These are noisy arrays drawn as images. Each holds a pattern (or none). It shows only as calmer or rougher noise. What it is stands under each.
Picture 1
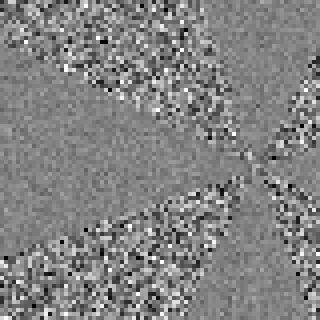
spokes from one point
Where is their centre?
middle right
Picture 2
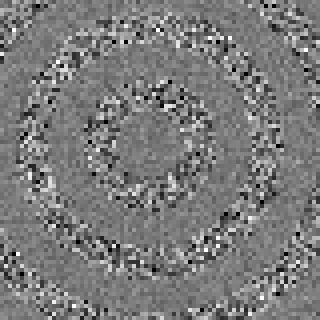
rings round one point
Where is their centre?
centre
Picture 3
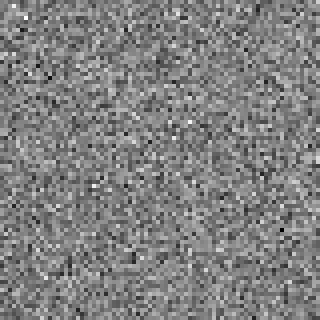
only noise
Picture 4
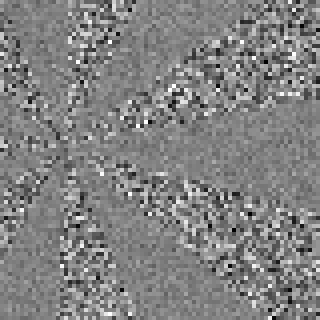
spokes from one point
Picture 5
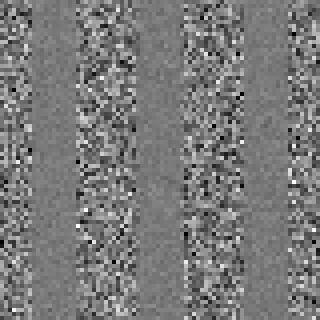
vertical stripes
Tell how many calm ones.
3
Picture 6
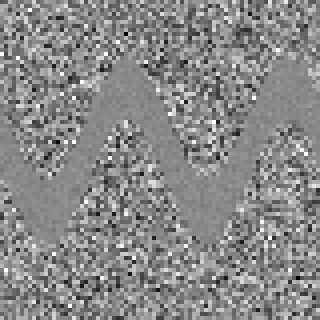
a wavy band
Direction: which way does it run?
left to right
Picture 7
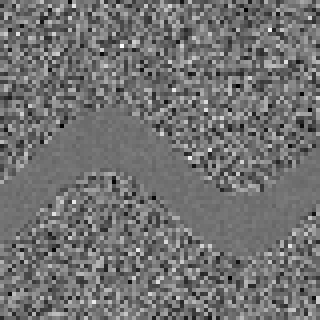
a wavy band
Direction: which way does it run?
left to right
